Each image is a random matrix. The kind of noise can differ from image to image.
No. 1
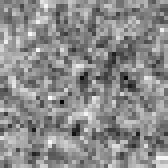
blotchy
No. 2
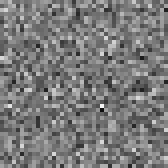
low rank plus noise
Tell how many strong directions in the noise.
five to eight
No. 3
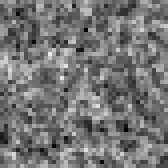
blotchy
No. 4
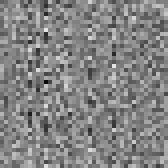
columns of uneven size
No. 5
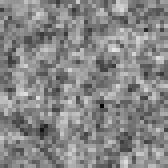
blotchy
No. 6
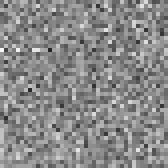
independent entries
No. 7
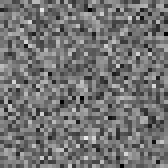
independent entries
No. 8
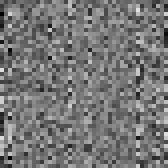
columns of uneven size
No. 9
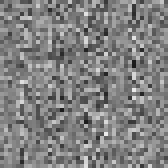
columns of uneven size
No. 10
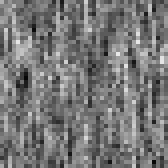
streaked along the columns
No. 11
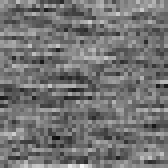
streaked along the rows
